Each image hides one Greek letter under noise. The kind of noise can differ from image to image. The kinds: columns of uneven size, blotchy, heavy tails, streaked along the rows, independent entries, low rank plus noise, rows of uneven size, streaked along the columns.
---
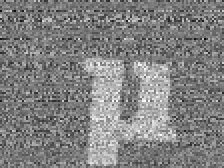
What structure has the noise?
rows of uneven size
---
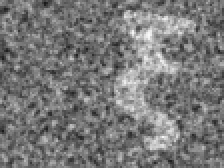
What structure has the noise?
blotchy
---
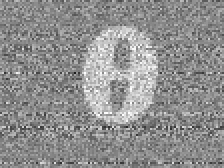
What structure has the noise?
rows of uneven size
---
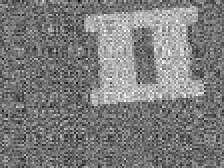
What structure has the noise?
low rank plus noise
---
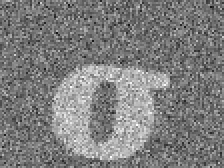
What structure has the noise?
independent entries
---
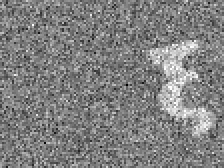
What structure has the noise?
independent entries
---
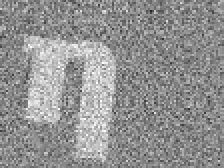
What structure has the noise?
low rank plus noise
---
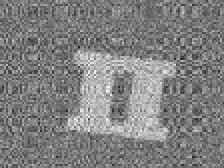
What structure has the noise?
low rank plus noise
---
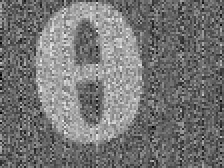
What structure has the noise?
columns of uneven size
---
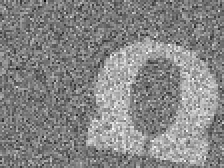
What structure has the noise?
independent entries
